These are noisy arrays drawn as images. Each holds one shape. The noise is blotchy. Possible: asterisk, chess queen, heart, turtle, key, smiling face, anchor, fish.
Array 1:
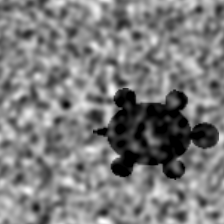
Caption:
dark turtle
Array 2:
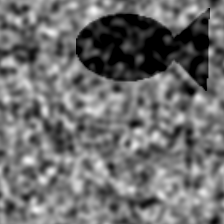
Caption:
dark fish
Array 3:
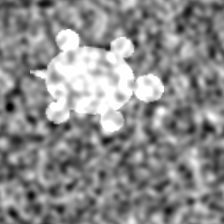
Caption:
light turtle
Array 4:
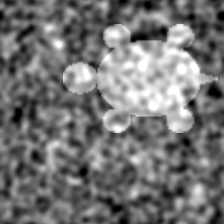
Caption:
light turtle
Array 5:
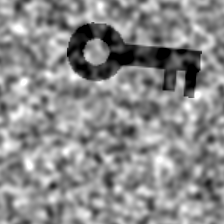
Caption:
dark key
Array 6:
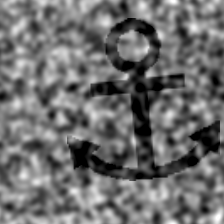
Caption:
dark anchor
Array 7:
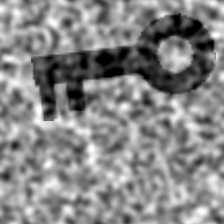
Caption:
dark key
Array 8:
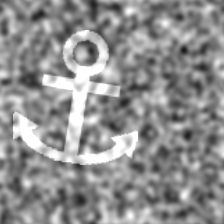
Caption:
light anchor
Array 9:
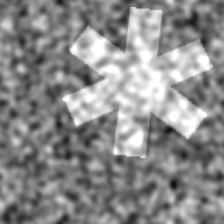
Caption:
light asterisk
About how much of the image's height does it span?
two thirds
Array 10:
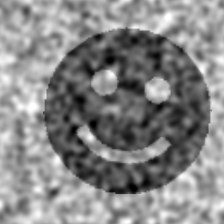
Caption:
dark smiling face
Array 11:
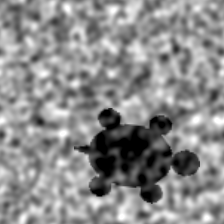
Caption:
dark turtle
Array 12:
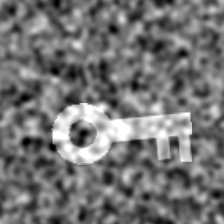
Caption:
light key
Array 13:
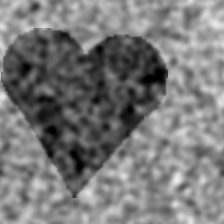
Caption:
dark heart
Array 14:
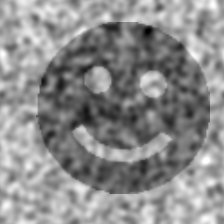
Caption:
dark smiling face
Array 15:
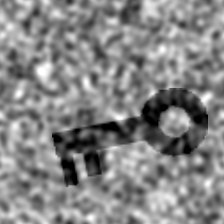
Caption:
dark key
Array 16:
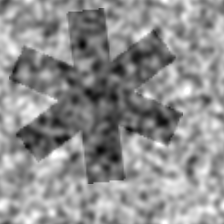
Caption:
dark asterisk
